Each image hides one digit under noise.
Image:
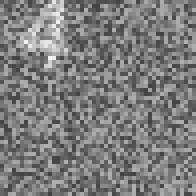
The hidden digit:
4
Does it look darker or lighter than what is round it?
lighter
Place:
top left
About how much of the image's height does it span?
a third
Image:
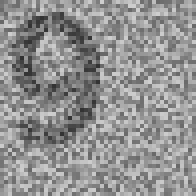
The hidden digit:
9
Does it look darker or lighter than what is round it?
darker
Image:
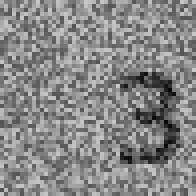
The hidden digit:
3
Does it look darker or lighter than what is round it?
darker
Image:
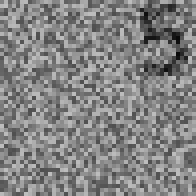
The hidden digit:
5
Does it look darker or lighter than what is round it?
darker
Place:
top right
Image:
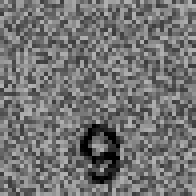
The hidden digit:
9
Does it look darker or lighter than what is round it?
darker
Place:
bottom middle
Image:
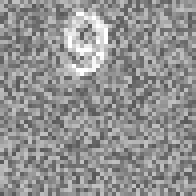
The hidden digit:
9
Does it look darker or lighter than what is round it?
lighter
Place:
top middle
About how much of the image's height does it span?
a third
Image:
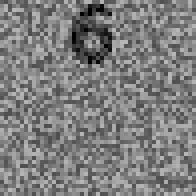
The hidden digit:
6
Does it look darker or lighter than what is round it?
darker
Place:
top middle
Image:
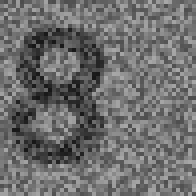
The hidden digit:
8
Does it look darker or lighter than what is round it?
darker
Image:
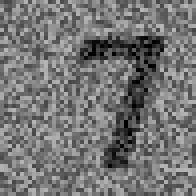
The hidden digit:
7
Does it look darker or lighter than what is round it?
darker
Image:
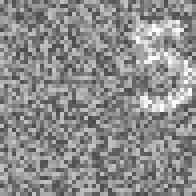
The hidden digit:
5
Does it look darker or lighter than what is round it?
lighter
